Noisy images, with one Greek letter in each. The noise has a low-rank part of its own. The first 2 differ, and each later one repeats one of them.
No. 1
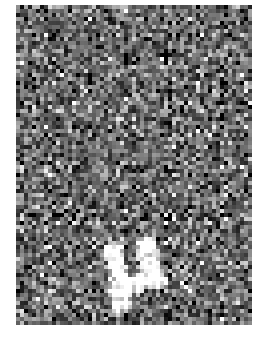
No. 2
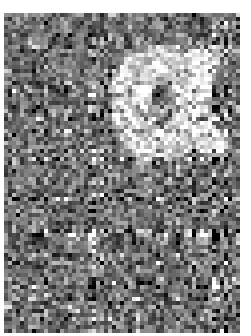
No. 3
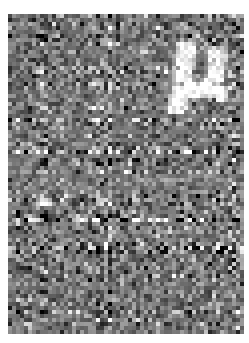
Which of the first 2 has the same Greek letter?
1
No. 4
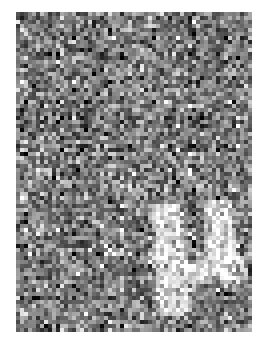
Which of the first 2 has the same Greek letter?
1
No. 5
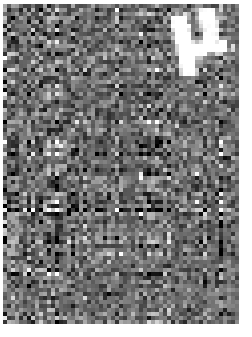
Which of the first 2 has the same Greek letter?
1
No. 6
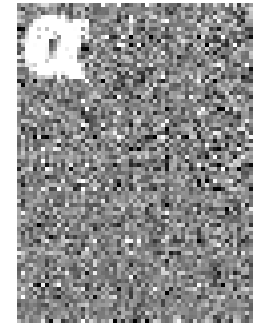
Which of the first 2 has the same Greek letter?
2
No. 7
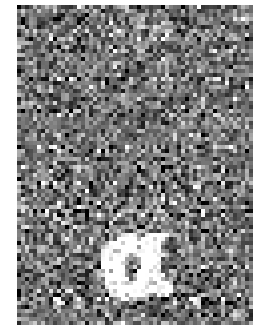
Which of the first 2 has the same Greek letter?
2
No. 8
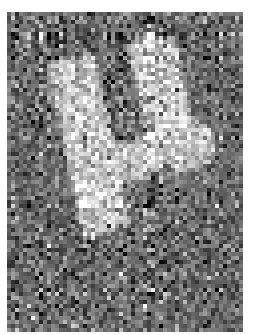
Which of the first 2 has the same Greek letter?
1
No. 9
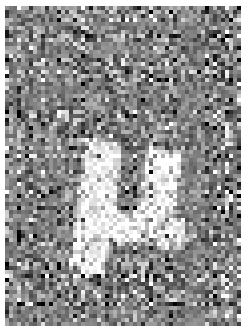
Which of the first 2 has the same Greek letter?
1
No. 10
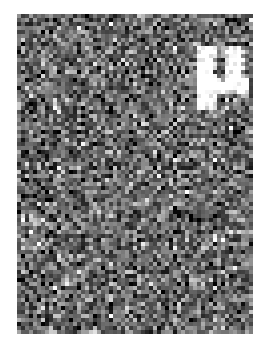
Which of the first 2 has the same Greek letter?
1
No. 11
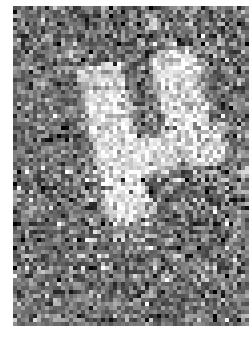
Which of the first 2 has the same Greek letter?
1
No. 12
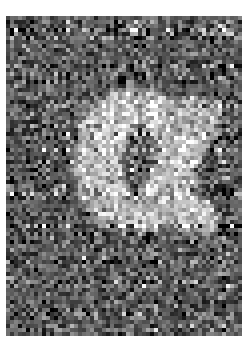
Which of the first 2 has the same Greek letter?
2
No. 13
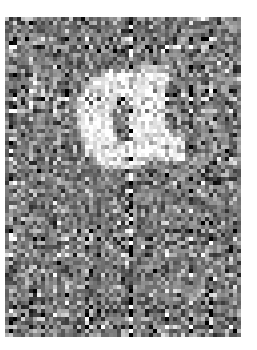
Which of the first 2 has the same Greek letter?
2
